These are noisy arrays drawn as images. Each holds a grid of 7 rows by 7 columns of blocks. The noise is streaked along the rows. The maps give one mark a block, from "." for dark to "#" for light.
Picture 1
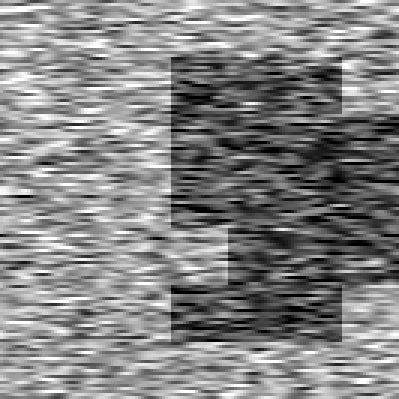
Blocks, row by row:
# # # # # # #
# # # . . . #
# # # . . . .
# # # . . . .
# # # # . . .
# # # . . . #
# # # # # # #
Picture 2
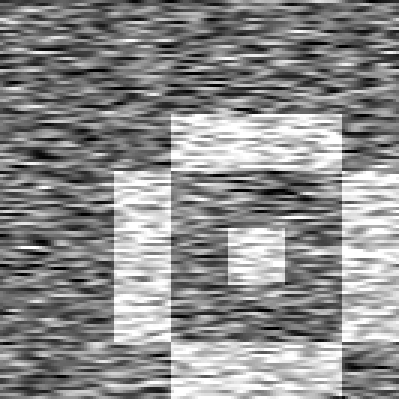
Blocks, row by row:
. . . . . . .
. . . . . . .
. . . # # # .
. . # . . . #
. . # . # . #
. . # . . . #
. . . # # # .
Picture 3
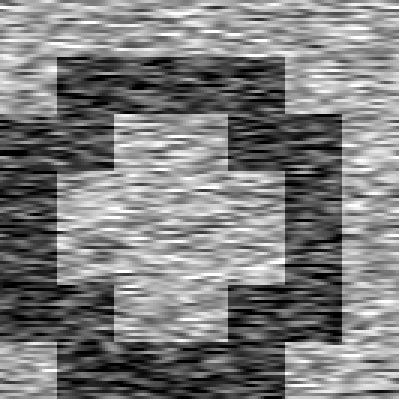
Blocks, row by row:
# # # # # # #
# . . . . # #
. . # # . . #
. # # # # . #
. # # # # . #
. . # # . . #
# . . . . # #
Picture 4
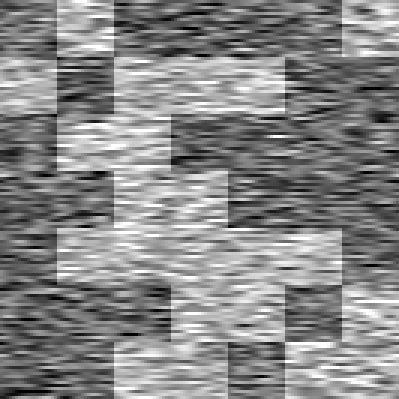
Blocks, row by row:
. # . . . . #
# . # # # . .
. # # . . . .
. . # # . . .
. # # # # # .
. . . # # . #
. . # # . # #
